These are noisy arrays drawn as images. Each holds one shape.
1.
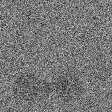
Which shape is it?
dumbbell
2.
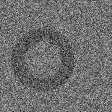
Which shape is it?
ring
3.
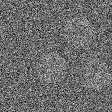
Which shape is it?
three dots
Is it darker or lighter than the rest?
lighter
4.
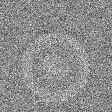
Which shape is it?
bullseye
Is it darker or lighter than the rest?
lighter
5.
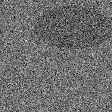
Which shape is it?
ellipse
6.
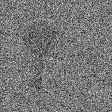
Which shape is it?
lollipop
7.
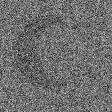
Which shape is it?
crescent
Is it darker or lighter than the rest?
darker
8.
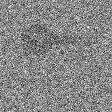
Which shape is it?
lollipop
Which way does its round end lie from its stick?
left
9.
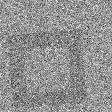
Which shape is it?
square frame
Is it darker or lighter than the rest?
darker
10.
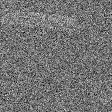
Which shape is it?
bar
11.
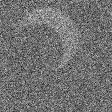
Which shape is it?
crescent
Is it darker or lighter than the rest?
lighter
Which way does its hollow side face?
down and left
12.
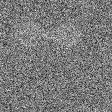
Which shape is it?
dumbbell
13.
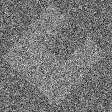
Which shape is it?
square with a notch
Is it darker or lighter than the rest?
lighter
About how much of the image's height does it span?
nearly all
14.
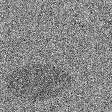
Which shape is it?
ellipse
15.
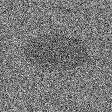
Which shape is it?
ellipse
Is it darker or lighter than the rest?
darker
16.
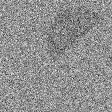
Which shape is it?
half disc
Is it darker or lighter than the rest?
darker
